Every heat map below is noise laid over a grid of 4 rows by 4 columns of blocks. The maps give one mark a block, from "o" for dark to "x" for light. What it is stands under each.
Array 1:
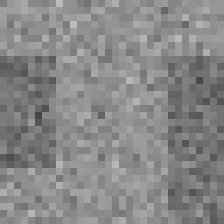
xxxx
oxxo
oxxo
xxxo
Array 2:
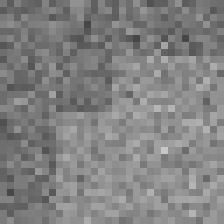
oooo
ooxx
oxxx
oxxx
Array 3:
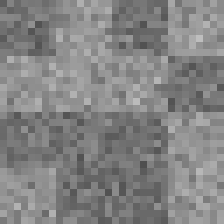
oxox
xxxo
ooox
xoox
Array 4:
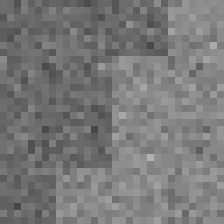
ooox
ooxx
ooxx
oxxx
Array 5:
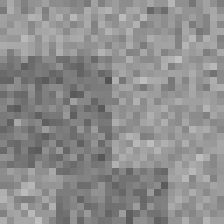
xxxx
ooxx
ooxx
xoox
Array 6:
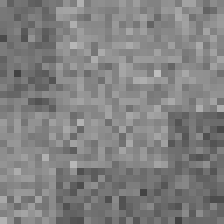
oxxx
oxxx
xxxo
xooo
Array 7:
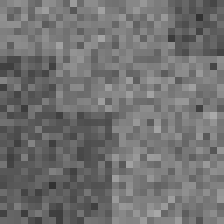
xxxo
oxxx
ooxx
ooxx
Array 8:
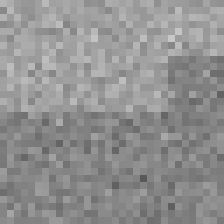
xxxx
xxxo
oooo
oooo
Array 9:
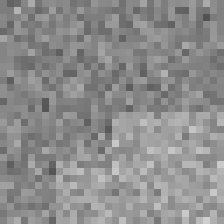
oooo
oooo
ooxx
oxxx
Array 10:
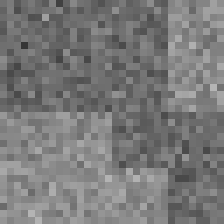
ooox
ooox
xxoo
xxxo
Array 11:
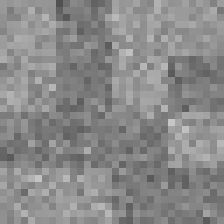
xoxx
xoxo
ooox
xxoo
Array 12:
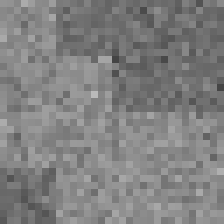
xooo
xxoo
xxxx
oxxx
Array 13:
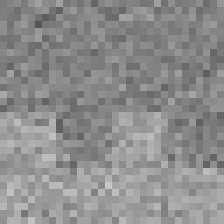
oooo
oooo
xoxo
xxxx
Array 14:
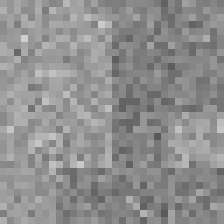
xxoo
xxoo
xxox
xooo
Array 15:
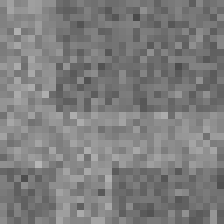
xooo
xooo
xxxx
oxoo
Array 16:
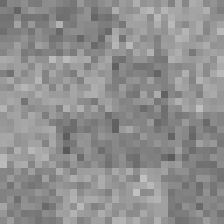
ooxx
xxox
xooo
oxxo
